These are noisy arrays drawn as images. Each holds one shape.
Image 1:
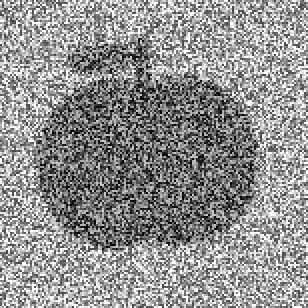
apple
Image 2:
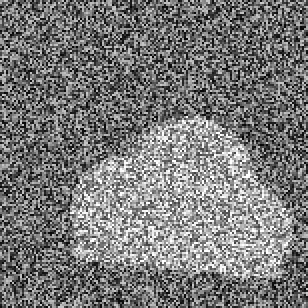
cloud
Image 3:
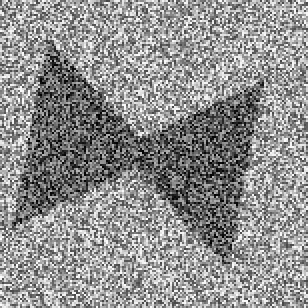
bow tie
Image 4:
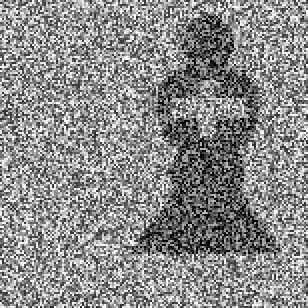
chess bishop
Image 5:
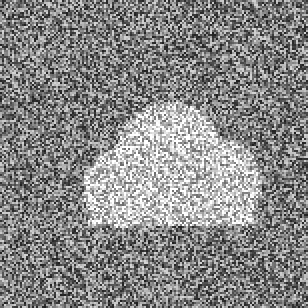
cloud
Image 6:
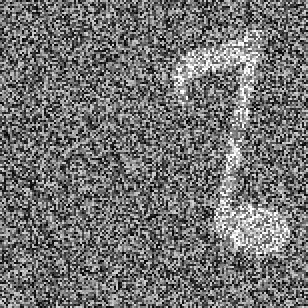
musical note
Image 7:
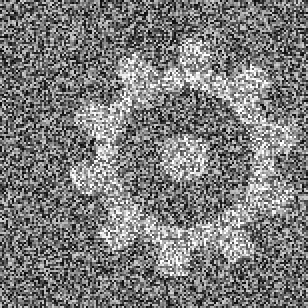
gear
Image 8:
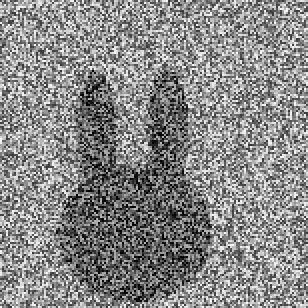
rabbit's head
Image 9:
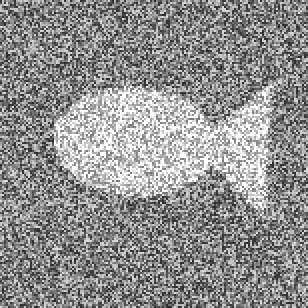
fish
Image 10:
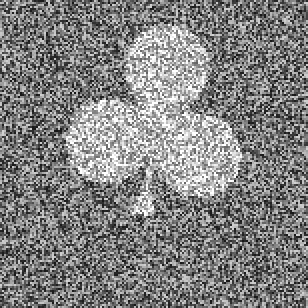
club
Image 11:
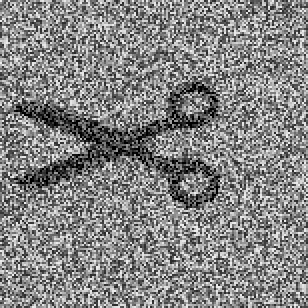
pair of scissors
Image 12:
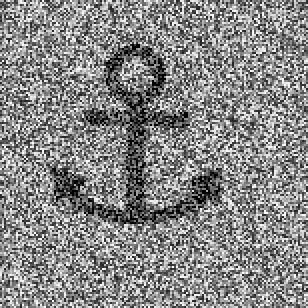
anchor
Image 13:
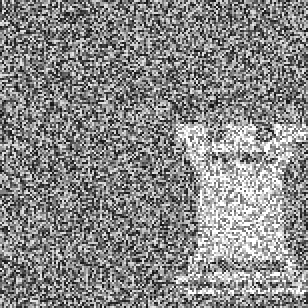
chess rook
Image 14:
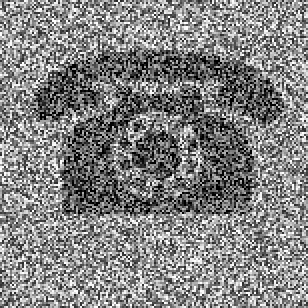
telephone
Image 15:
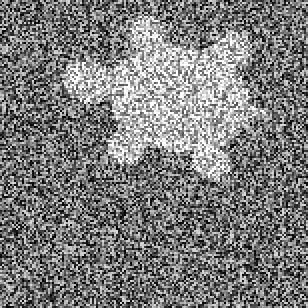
turtle
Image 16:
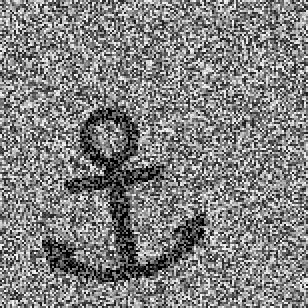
anchor
